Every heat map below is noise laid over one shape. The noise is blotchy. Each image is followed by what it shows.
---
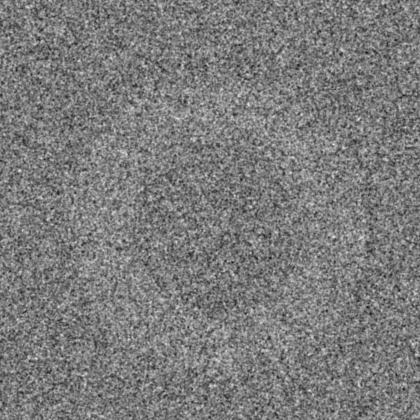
light ring
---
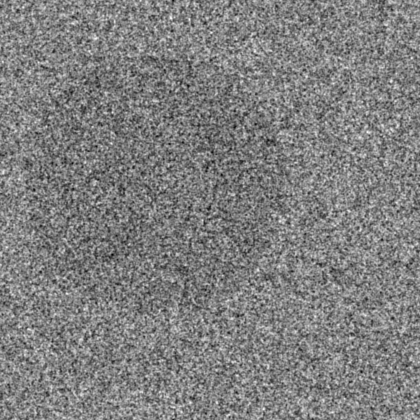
dark disc
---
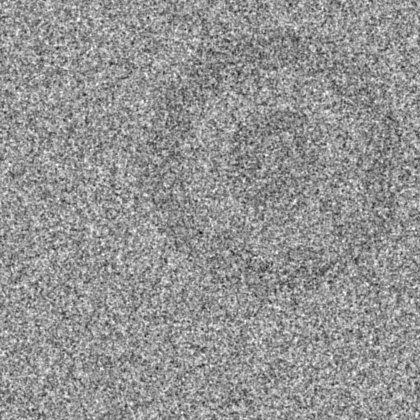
dark bullseye
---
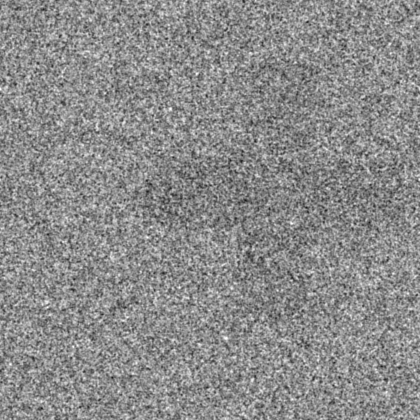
dark cross
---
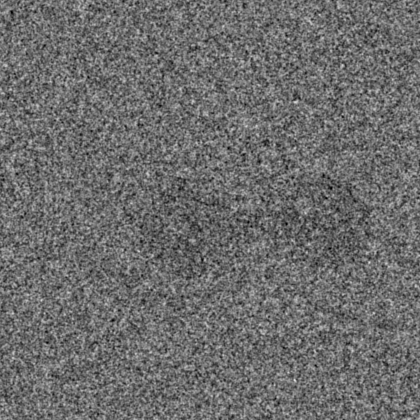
dark dumbbell
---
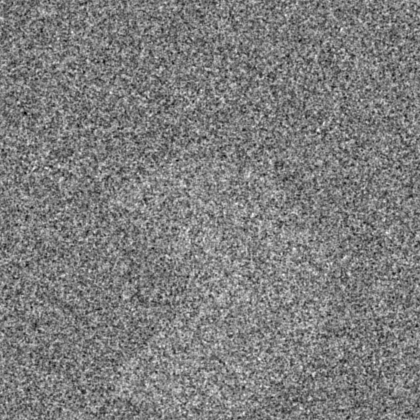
light disc with a wedge cut out
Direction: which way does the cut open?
left
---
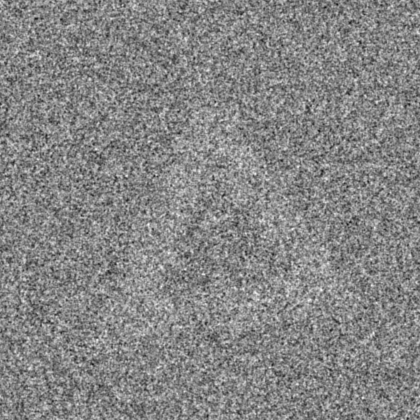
light triangle frame
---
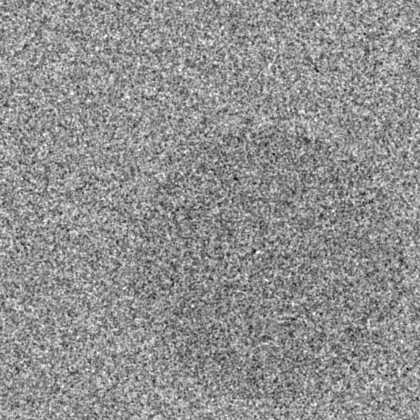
dark disc
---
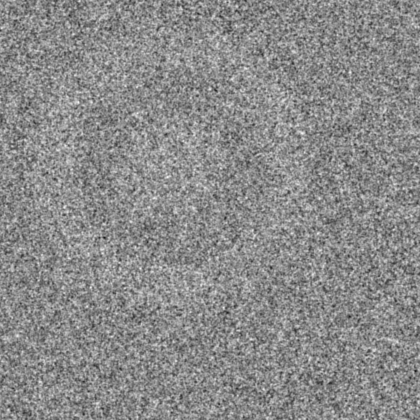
light bullseye
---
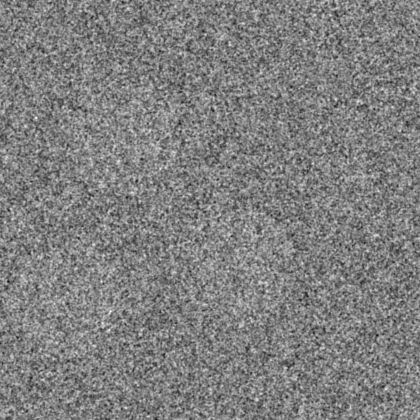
light three dots
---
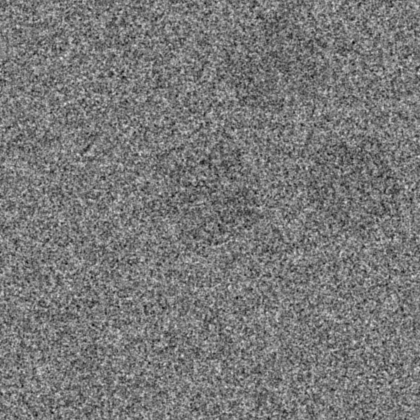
dark three dots
